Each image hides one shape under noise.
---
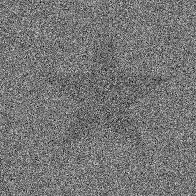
star
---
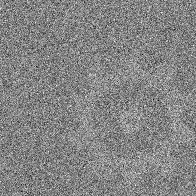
gear
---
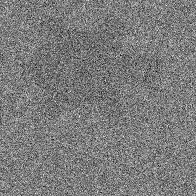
turtle
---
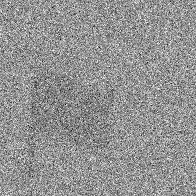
flag
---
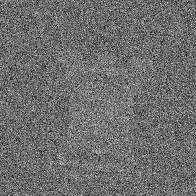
chess rook
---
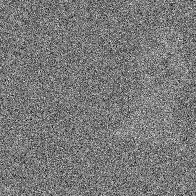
chess bishop
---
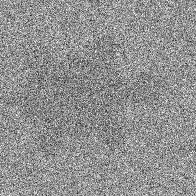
turtle
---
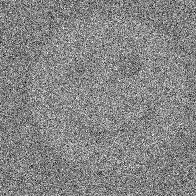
smiling face
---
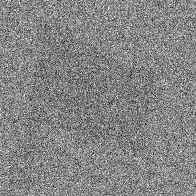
flag
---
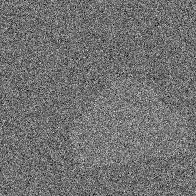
cloud
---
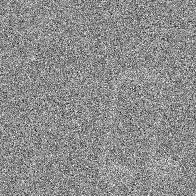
pair of musical notes
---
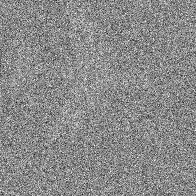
airplane
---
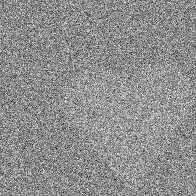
heart
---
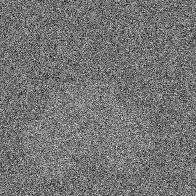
car
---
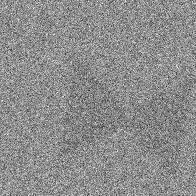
bow tie
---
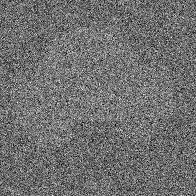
car
